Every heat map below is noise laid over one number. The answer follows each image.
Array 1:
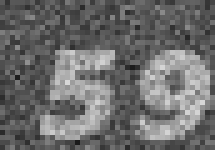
59
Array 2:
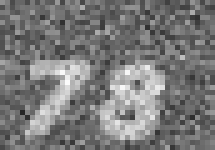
78
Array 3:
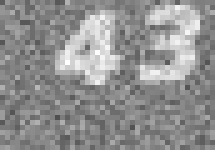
43
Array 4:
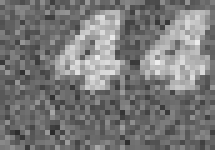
44
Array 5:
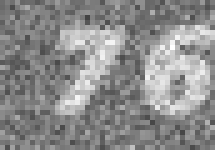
76
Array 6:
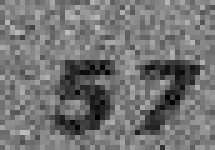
57
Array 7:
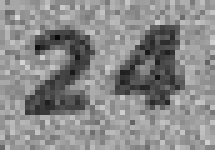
24
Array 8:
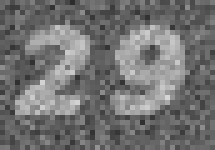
29
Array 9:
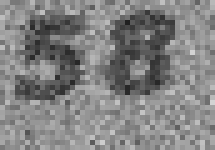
58
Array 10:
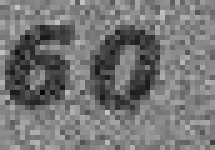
60
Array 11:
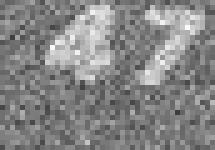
47
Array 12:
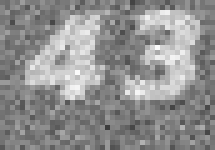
43
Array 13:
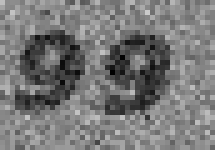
99
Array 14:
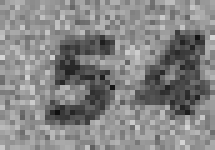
54
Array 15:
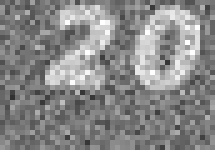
20
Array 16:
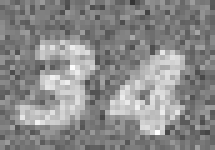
34
